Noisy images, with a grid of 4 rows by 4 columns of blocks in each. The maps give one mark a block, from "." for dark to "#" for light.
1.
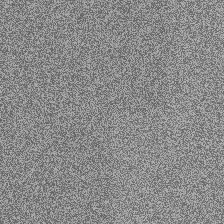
...#
...#
..##
..##
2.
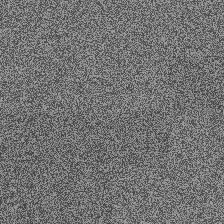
####
###.
...#
..##
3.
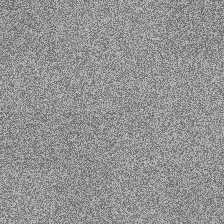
.##.
####
..##
#.#.
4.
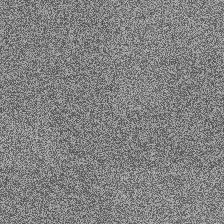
..##
..#.
#...
..##
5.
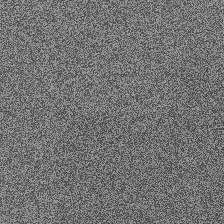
####
###.
#...
#...
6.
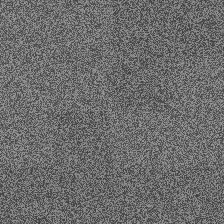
##..
##.#
#.##
....
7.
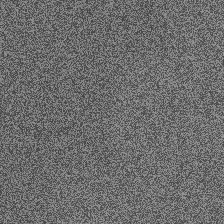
...#
..##
..##
.###
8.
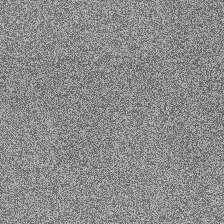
###.
....
#.#.
####
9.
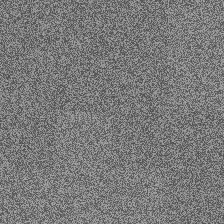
...#
...#
.#..
###.
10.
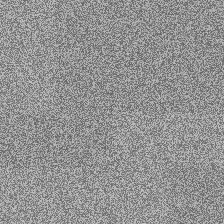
#...
#...
..##
###.
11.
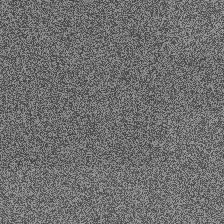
...#
....
...#
####
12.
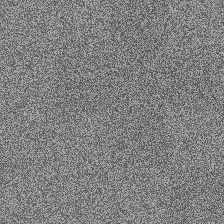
##.#
#...
##.#
###.
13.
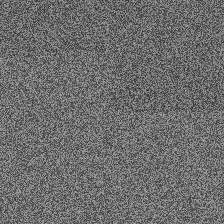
....
##..
####
####
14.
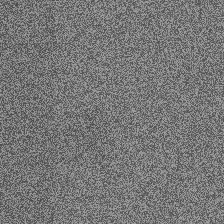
.###
.###
..##
.###
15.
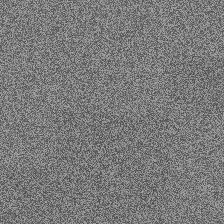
####
###.
#..#
...#
